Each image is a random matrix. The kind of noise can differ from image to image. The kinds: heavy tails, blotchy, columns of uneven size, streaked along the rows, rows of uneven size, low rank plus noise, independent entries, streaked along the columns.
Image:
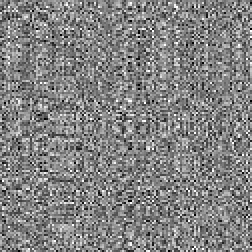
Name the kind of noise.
low rank plus noise
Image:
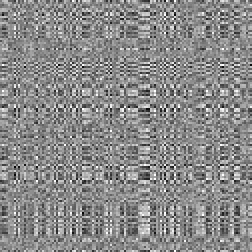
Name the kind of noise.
low rank plus noise
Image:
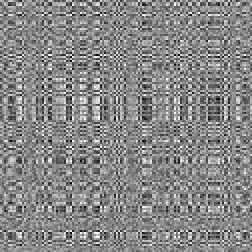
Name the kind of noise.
low rank plus noise
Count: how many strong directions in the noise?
one
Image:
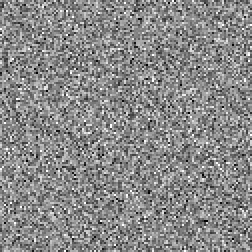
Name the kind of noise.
independent entries
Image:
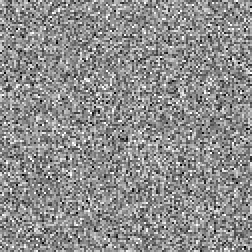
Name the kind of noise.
independent entries
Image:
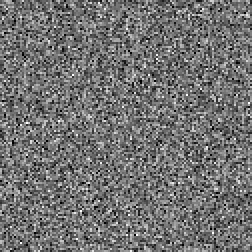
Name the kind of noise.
independent entries
